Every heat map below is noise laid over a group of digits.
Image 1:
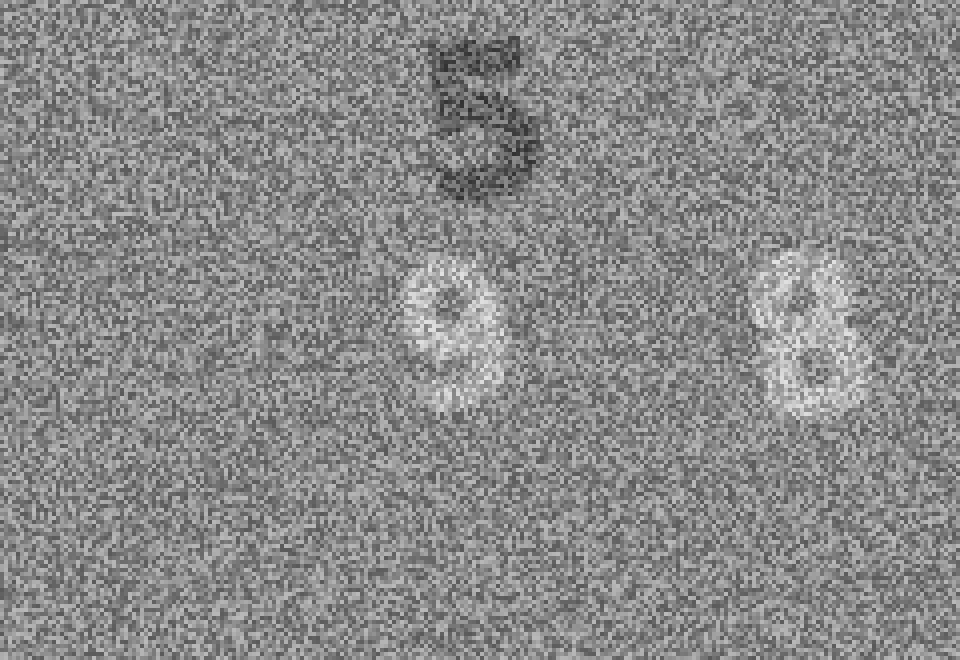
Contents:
top middle: dark 5; centre: light 9; middle right: light 8
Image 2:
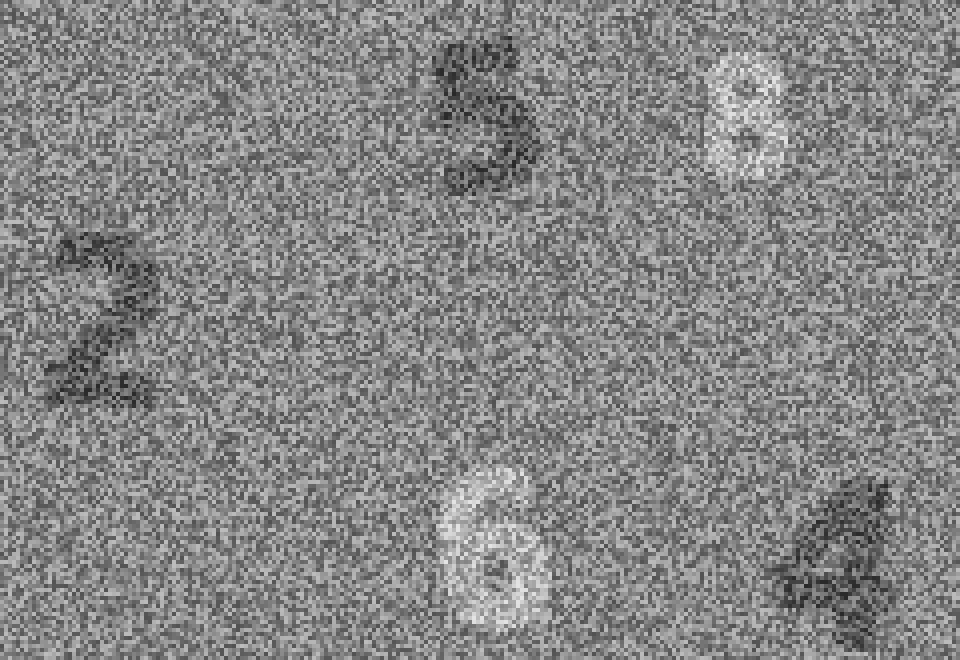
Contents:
top middle: dark 5; top right: light 8; middle left: dark 2; bottom middle: light 6; bottom right: dark 4
